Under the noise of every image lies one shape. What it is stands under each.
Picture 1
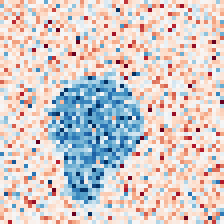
light bulb
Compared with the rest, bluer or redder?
bluer
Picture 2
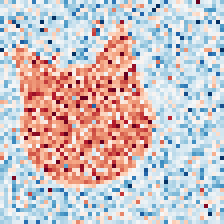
cat's head
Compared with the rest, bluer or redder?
redder
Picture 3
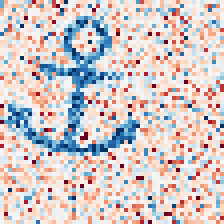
anchor
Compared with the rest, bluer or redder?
bluer
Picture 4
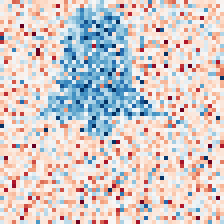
bell
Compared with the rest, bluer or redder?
bluer
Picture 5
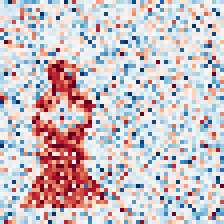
chess bishop
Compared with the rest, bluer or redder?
redder
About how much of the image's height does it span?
two thirds
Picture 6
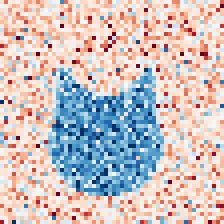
cat's head
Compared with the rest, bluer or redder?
bluer
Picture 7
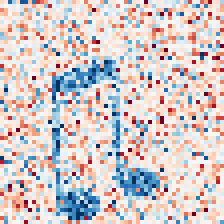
pair of musical notes
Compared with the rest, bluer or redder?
bluer
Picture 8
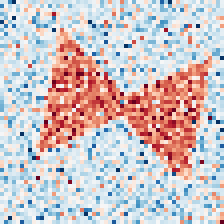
bow tie
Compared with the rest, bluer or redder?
redder
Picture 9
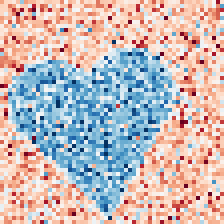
heart
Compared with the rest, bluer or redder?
bluer
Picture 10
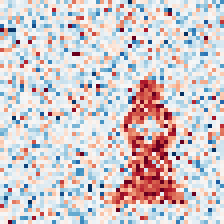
chess bishop
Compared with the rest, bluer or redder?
redder
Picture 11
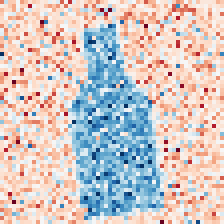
bottle
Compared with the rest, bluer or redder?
bluer
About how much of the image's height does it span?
nearly all
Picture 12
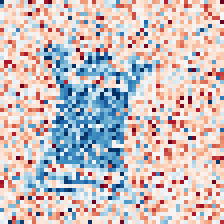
chess rook
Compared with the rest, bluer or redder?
bluer
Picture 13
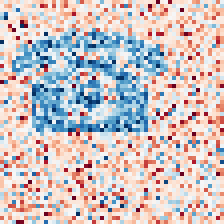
telephone
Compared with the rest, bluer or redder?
bluer
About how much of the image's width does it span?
two thirds
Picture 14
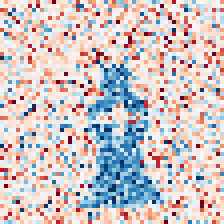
chess bishop
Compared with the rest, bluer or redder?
bluer
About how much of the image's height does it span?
two thirds
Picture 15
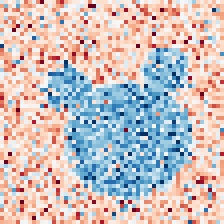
bear's head
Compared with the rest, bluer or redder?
bluer
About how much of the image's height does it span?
two thirds
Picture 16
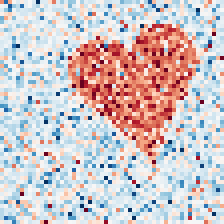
heart
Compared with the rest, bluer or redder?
redder
